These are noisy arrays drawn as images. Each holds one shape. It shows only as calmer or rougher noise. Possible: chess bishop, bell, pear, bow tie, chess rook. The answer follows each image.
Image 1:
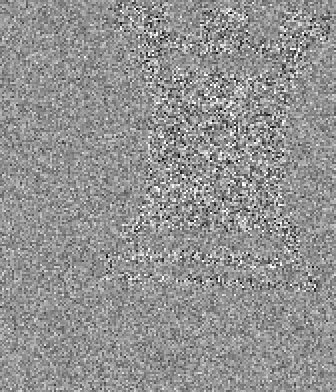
chess rook
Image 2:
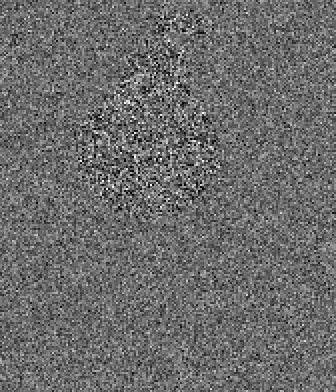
pear
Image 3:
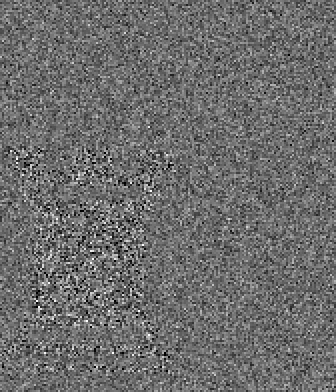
chess rook
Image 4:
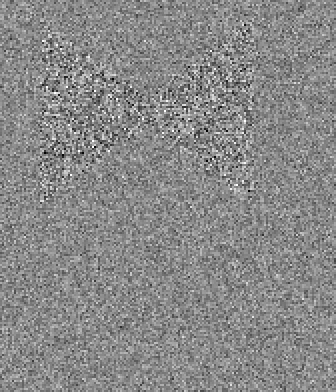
bow tie
